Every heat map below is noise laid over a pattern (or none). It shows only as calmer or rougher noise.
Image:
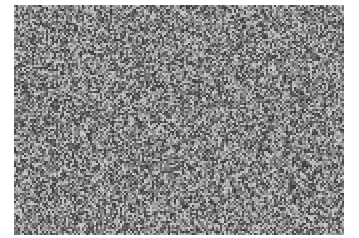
only noise
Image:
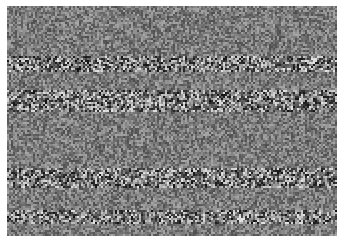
bands of rows
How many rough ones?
4
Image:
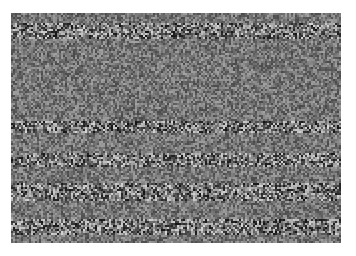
bands of rows
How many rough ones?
5
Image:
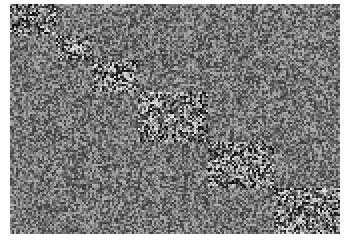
blocks along the diagonal
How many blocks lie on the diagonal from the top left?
6
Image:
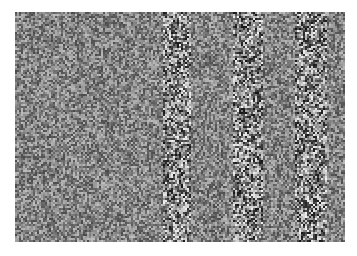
bands of columns
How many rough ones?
3
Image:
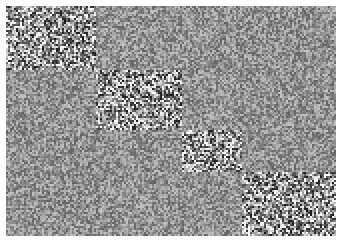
blocks along the diagonal
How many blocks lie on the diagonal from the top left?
4
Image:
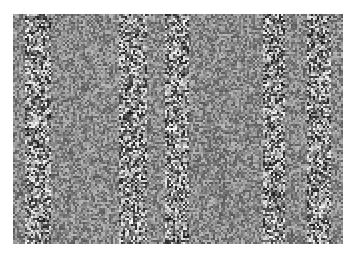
bands of columns
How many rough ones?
5
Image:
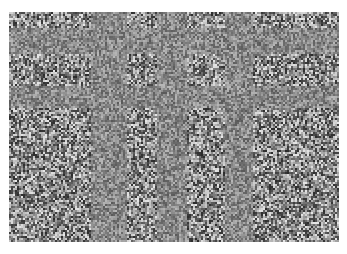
bands of rows crossing bands of columns
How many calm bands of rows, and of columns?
2 and 3
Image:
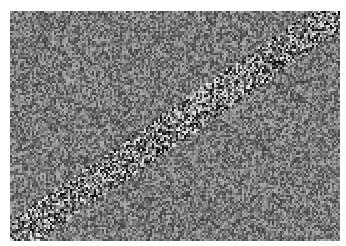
a diagonal band
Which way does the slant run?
bottom left to top right
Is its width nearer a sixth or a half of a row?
a sixth
